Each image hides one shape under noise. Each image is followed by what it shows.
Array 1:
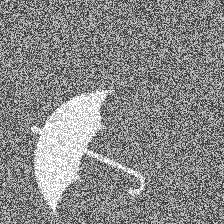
light umbrella
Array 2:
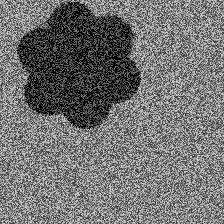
dark flower
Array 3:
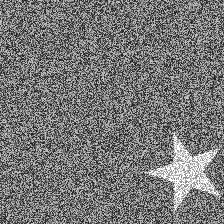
light star, bottom right
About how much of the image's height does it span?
a third
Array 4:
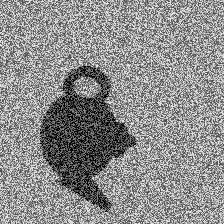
dark teapot
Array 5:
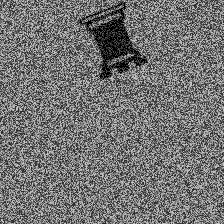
dark chess rook, top middle
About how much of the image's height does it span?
a third
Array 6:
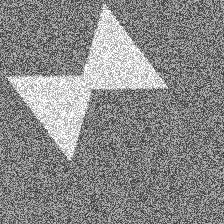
light bow tie
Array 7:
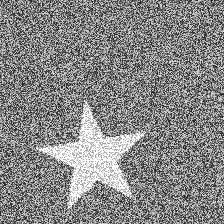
light star
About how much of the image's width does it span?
half
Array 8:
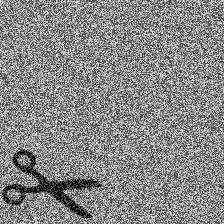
dark pair of scissors, bottom left
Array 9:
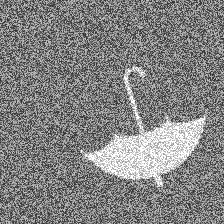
light umbrella
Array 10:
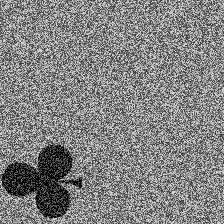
dark club, bottom left
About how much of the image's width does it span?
a third
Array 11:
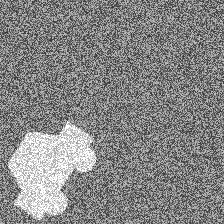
light car, bottom left
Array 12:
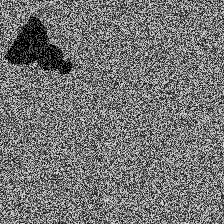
dark chess pawn, top left
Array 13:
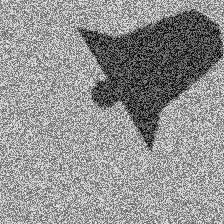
dark bell
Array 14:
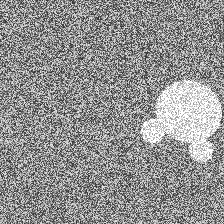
light bear's head, middle right
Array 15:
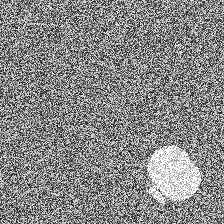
light apple, bottom right
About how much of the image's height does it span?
a quarter
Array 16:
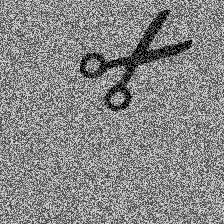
dark pair of scissors
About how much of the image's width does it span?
half
